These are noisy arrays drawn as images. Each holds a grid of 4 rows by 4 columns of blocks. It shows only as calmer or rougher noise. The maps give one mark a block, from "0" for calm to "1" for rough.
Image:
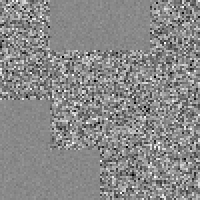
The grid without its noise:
1 0 0 1
1 1 1 1
0 1 1 1
0 0 1 1
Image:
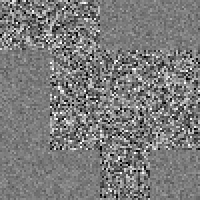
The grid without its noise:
1 1 0 0
0 1 1 1
0 1 1 1
0 0 1 0
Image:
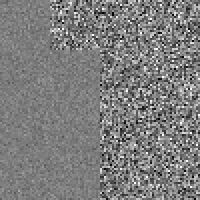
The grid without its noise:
0 1 1 1
0 0 1 1
0 0 1 1
0 0 1 1
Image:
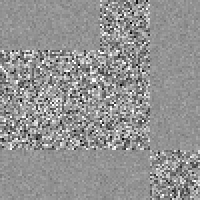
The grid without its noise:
0 0 1 0
1 1 1 0
1 1 1 0
0 0 0 1
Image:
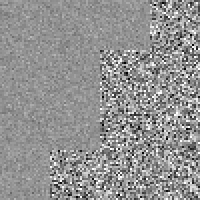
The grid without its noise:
0 0 0 1
0 0 1 1
0 0 1 1
0 1 1 1
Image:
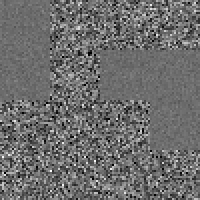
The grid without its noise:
0 1 1 1
0 1 0 0
1 1 1 0
1 1 1 1
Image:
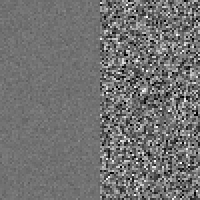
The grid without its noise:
0 0 1 1
0 0 1 1
0 0 1 1
0 0 1 1
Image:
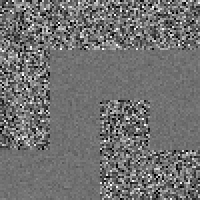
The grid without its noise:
1 1 1 1
1 0 0 0
1 0 1 0
0 0 1 1
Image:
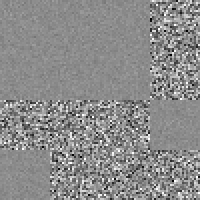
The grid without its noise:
0 0 0 1
0 0 0 1
1 1 1 0
0 1 1 1
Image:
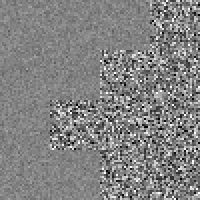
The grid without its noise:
0 0 0 1
0 0 1 1
0 1 1 1
0 0 1 1
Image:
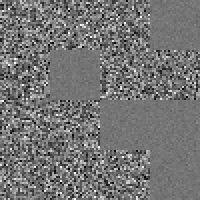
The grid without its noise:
1 1 1 0
1 0 1 1
1 1 0 0
1 1 1 0
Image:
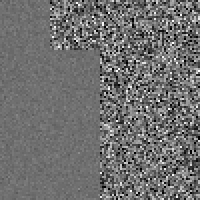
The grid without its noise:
0 1 1 1
0 0 1 1
0 0 1 1
0 0 1 1
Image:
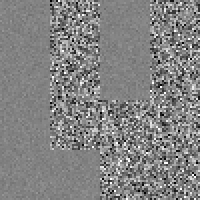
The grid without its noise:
0 1 0 1
0 1 0 1
0 1 1 1
0 0 1 1
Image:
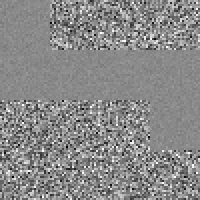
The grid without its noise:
0 1 1 1
0 0 0 0
1 1 1 0
1 1 1 1
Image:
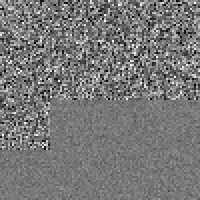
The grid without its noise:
1 1 1 1
1 1 1 1
1 0 0 0
0 0 0 0
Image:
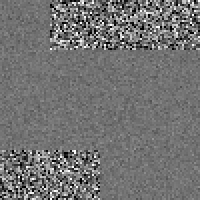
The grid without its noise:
0 1 1 1
0 0 0 0
0 0 0 0
1 1 0 0
